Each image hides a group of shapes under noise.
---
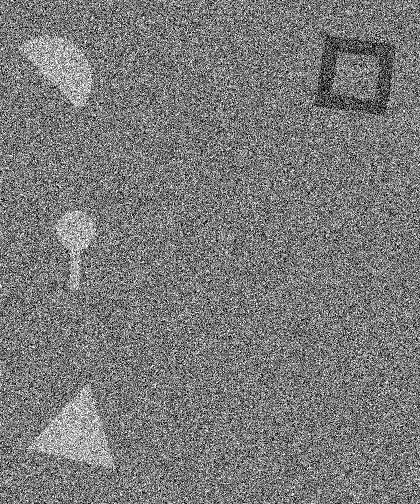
top left: light half disc; top right: dark square frame; middle left: light lollipop; bottom left: light triangle
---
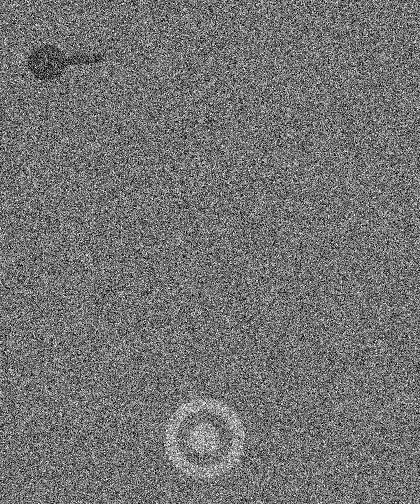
top left: dark lollipop; bottom middle: light bullseye
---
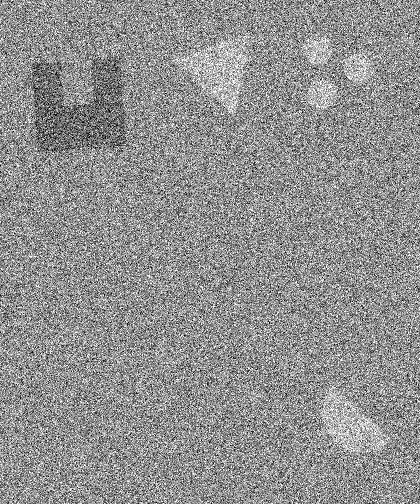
top left: dark square with a notch; top middle: light triangle; top right: light three dots; bottom right: light half disc
